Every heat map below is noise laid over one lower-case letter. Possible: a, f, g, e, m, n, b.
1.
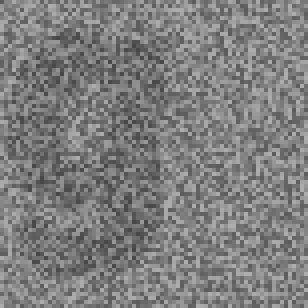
g
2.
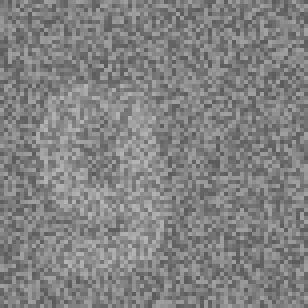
g
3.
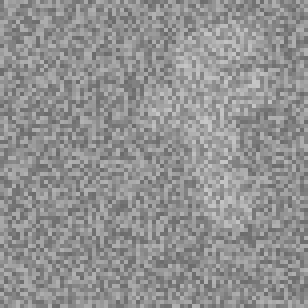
f
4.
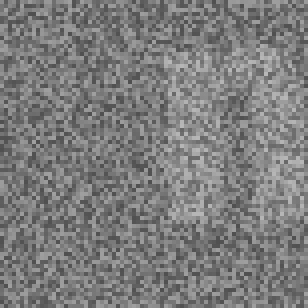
n
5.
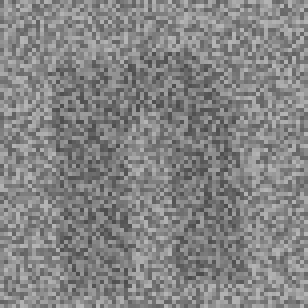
n
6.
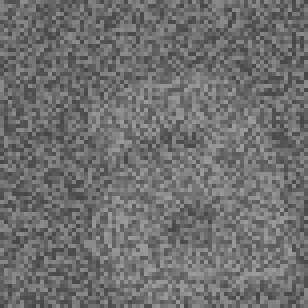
a
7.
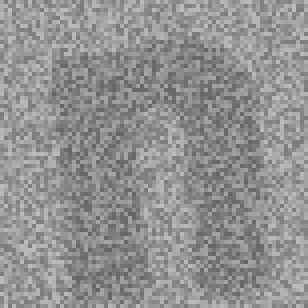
n
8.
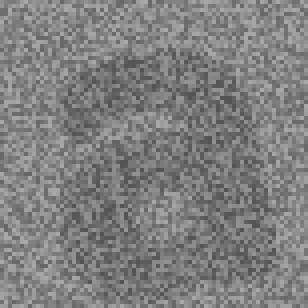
a
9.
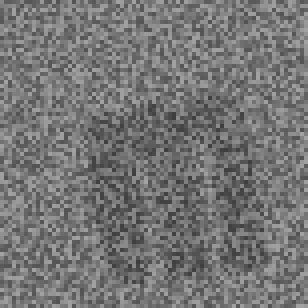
m
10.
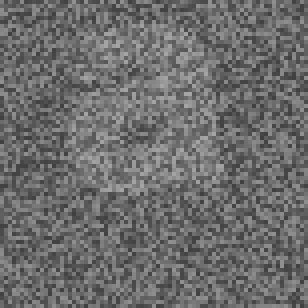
a
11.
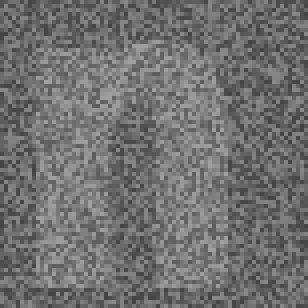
n
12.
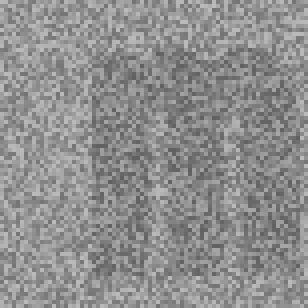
m
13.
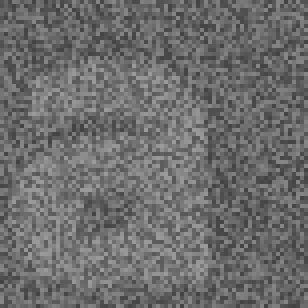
a
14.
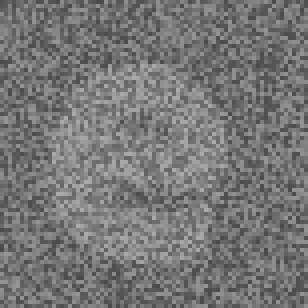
e
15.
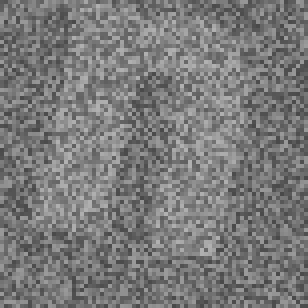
n
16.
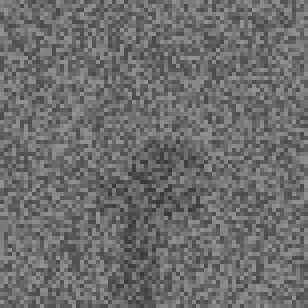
f
